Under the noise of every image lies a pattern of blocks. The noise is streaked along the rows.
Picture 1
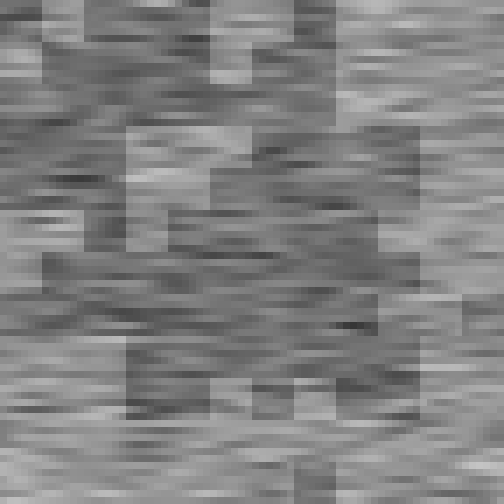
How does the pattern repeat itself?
mirrored about the diagonal from the top left
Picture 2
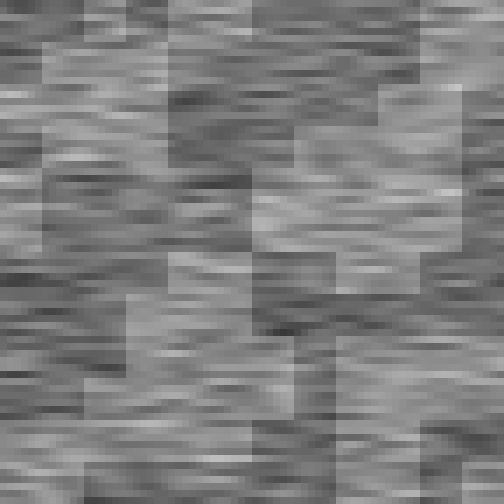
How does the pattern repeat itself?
mirrored about the diagonal from the top left
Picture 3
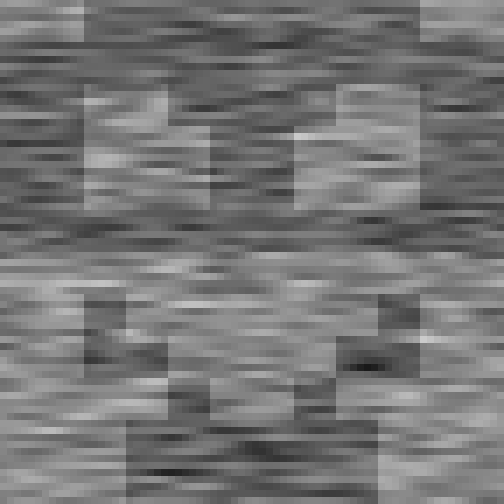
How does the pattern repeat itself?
left and right mirror each other
